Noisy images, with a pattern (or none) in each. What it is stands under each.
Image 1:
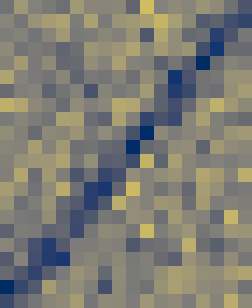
a diagonal band
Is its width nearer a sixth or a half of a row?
a sixth
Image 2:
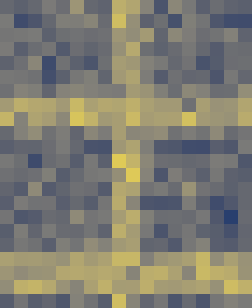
bands of rows crossing bands of columns
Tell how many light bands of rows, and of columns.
2 and 1
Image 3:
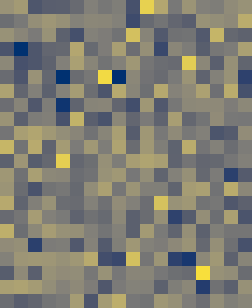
only noise
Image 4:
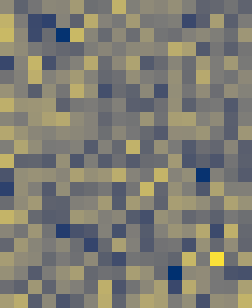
only noise
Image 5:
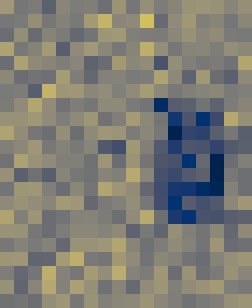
one block
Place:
middle right
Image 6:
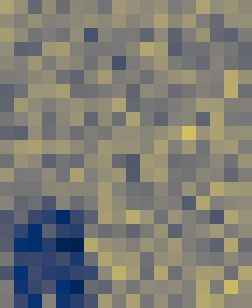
one block
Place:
bottom left
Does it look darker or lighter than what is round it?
darker
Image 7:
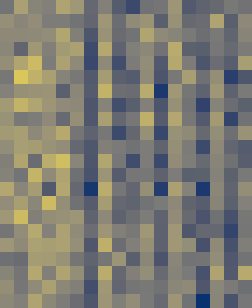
bands of columns
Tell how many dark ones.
5
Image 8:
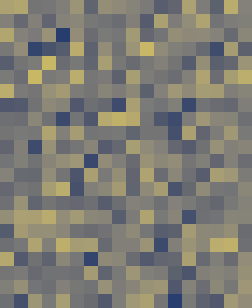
only noise
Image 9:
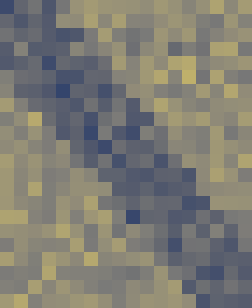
a diagonal band
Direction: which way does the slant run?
top left to bottom right
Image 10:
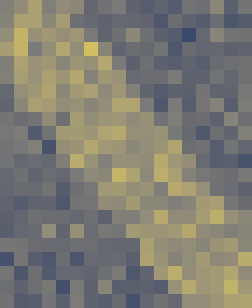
a diagonal band
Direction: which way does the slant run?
top left to bottom right
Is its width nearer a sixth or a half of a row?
a half
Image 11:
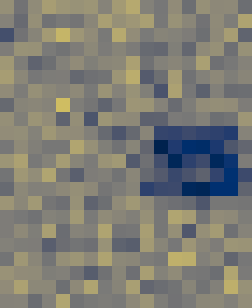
one block
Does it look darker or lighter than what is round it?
darker
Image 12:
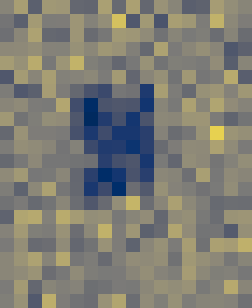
one block
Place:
centre
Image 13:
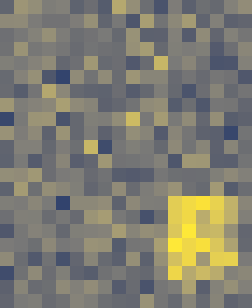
one block
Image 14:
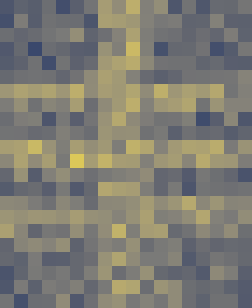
bands of rows crossing bands of columns
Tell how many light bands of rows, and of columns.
3 and 1
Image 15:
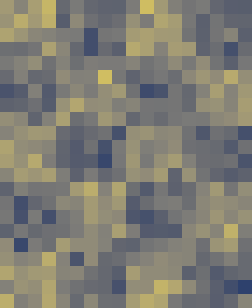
a checkerboard
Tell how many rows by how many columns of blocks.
5 by 4
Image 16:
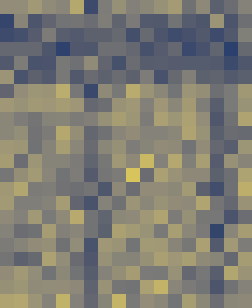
bands of rows crossing bands of columns
